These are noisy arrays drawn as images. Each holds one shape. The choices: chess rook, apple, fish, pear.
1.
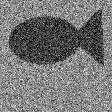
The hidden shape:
fish
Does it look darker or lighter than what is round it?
darker
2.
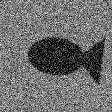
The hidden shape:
fish
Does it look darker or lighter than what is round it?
darker
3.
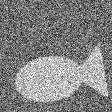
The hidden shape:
fish
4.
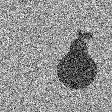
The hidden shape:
pear
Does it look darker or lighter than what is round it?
darker
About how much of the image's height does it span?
half
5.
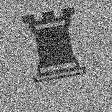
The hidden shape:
chess rook
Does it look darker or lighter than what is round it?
darker
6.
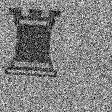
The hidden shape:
chess rook
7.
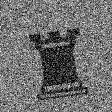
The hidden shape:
chess rook
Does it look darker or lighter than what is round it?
darker
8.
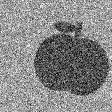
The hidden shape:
apple
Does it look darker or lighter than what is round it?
darker
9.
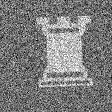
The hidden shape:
chess rook
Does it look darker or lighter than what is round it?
lighter
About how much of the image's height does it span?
two thirds
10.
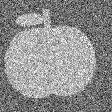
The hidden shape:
apple
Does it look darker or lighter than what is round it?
lighter
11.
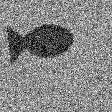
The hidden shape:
fish
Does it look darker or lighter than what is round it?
darker
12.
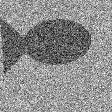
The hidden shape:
fish
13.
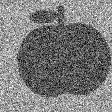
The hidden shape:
apple
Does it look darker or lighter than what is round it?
darker
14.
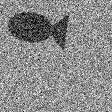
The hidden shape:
fish
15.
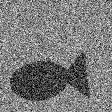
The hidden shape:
fish
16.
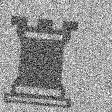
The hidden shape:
chess rook
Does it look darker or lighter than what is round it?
darker
